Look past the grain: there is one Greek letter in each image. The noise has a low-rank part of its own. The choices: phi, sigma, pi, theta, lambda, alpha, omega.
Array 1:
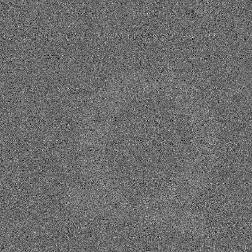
omega
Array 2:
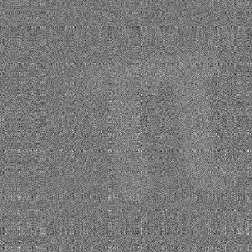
pi
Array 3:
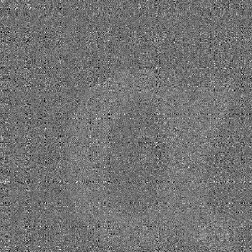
alpha
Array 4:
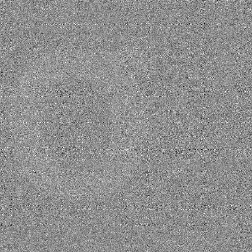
sigma
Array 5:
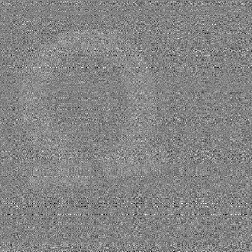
omega
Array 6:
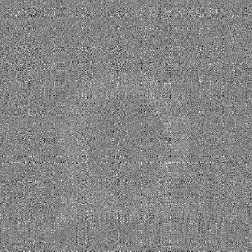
omega
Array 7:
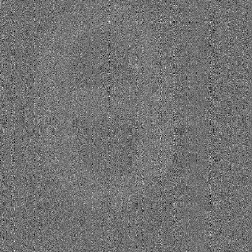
theta
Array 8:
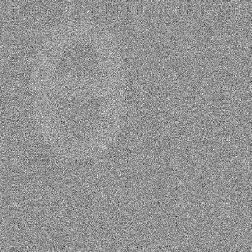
theta
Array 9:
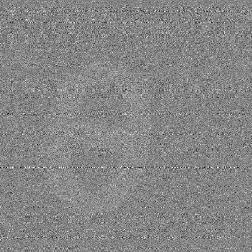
theta
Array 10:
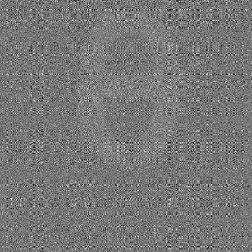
theta
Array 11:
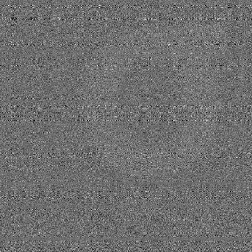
sigma
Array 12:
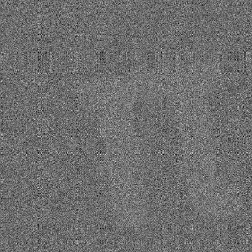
pi
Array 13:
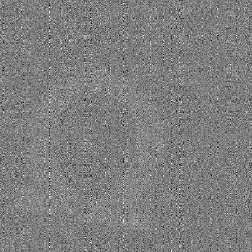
omega
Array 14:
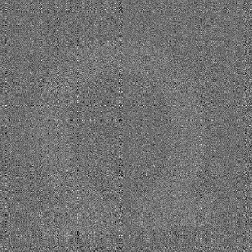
omega
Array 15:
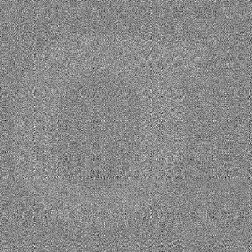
sigma
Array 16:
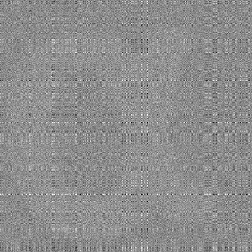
alpha
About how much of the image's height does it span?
nearly all
